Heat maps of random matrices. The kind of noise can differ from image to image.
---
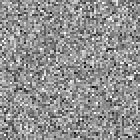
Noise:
independent entries
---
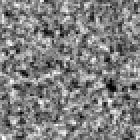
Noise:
blotchy
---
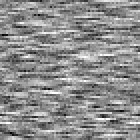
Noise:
streaked along the rows
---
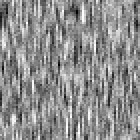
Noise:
streaked along the columns
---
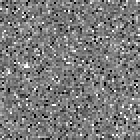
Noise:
heavy tails
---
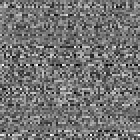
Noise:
rows of uneven size
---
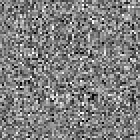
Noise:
low rank plus noise
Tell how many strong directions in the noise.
five to eight
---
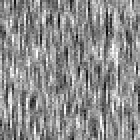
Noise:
streaked along the columns
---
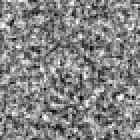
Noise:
blotchy
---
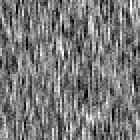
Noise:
streaked along the columns
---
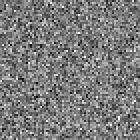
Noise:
independent entries
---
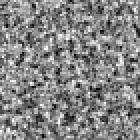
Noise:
blotchy
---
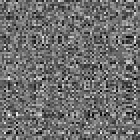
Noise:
low rank plus noise
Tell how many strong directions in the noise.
two
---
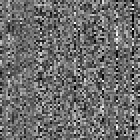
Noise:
columns of uneven size
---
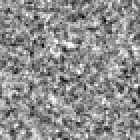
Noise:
blotchy
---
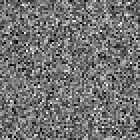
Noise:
independent entries
